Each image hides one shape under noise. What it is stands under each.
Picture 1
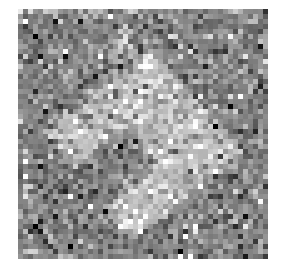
square with a notch
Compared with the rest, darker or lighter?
lighter
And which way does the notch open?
down and left
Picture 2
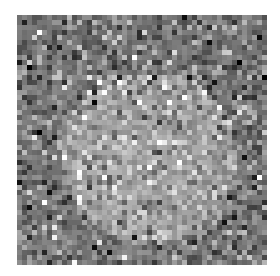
disc
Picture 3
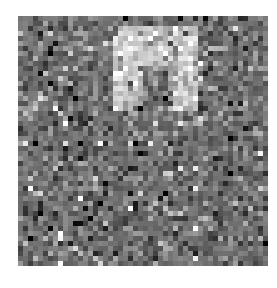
square with a notch
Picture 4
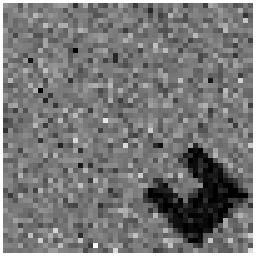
square with a notch
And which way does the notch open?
up and left
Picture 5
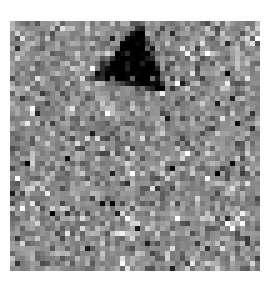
triangle
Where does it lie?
top middle
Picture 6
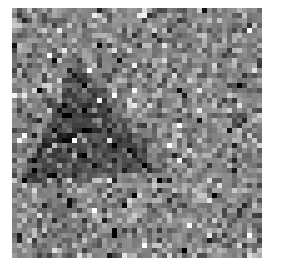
triangle
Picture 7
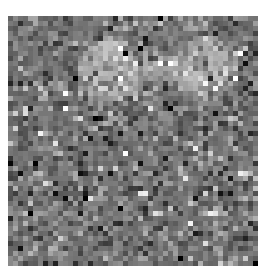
dumbbell
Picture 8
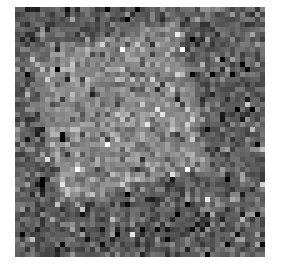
square
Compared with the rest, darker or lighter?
lighter
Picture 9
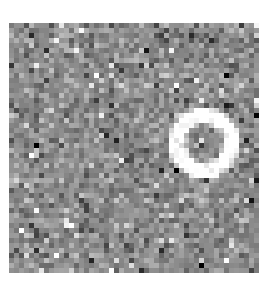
ring
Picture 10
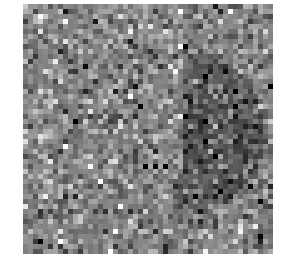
half disc
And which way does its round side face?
right
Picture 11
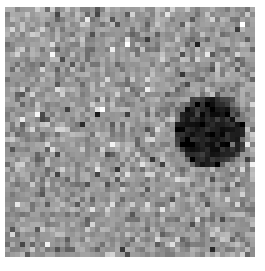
disc
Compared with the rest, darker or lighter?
darker
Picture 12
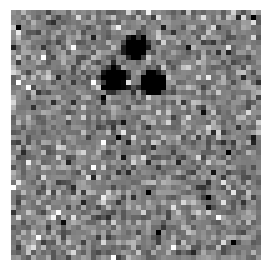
three dots
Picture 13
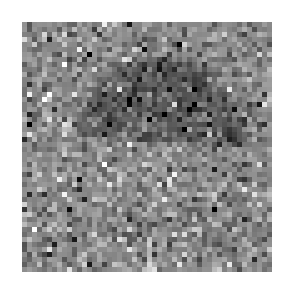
half disc
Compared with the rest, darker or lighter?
darker
